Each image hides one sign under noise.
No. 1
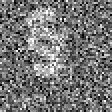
section sign
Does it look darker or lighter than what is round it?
lighter
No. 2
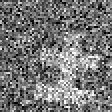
plus-minus sign
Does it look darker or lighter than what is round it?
lighter
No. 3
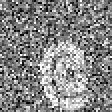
at sign
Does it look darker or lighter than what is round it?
lighter
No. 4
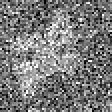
not-equal sign
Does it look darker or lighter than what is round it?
lighter
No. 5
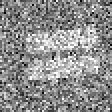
equals sign
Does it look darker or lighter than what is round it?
lighter
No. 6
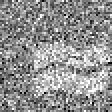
approximately sign
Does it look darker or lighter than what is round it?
lighter
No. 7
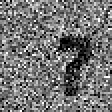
question mark
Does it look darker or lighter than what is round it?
darker
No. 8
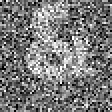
ampersand
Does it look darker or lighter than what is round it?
lighter
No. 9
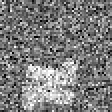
not-equal sign
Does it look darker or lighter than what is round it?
lighter
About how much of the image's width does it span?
half
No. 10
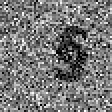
section sign
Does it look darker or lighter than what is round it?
darker
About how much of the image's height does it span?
half
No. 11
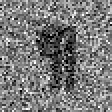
pilcrow
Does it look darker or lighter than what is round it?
darker
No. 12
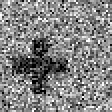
plus sign
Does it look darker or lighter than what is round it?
darker
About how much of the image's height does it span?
half
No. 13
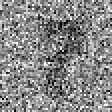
question mark
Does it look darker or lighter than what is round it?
darker
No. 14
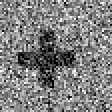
plus sign
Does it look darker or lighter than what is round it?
darker
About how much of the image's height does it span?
half
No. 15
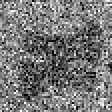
not-equal sign
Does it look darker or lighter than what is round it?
darker
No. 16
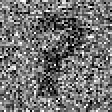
question mark
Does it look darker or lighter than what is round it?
darker
